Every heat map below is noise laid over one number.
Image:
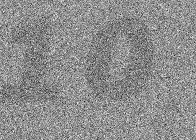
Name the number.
10
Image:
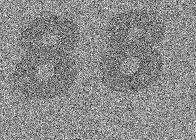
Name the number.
88
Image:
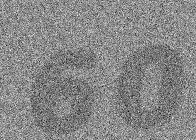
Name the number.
60
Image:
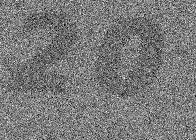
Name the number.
20
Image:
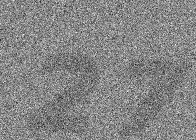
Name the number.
27
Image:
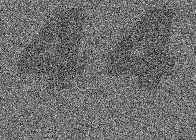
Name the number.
44
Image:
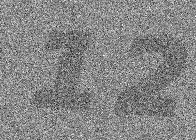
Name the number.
12
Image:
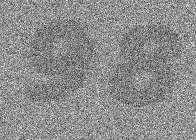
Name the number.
98
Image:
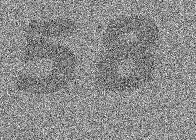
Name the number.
58
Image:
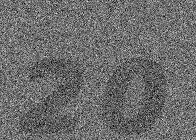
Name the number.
20
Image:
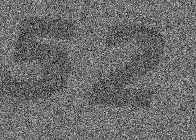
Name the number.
52
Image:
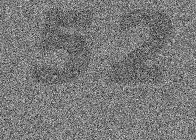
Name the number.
52
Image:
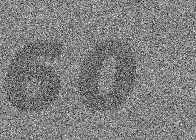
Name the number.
60
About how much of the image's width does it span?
two thirds
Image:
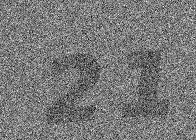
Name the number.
21
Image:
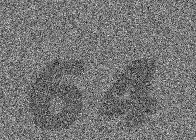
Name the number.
64
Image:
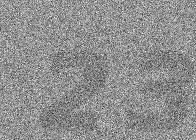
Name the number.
23
